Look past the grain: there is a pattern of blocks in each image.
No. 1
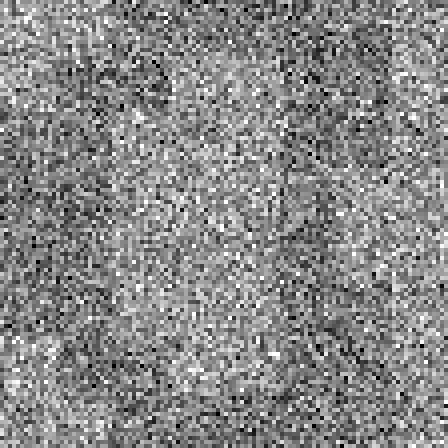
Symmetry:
top and bottom mirror each other
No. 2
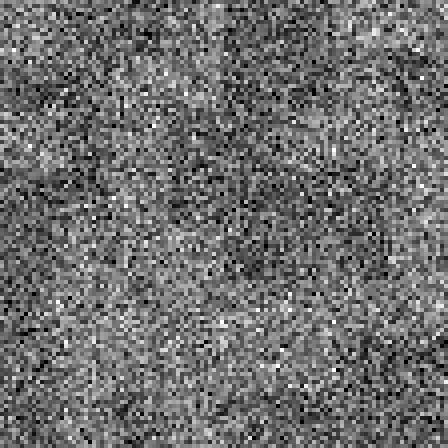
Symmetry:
no symmetry
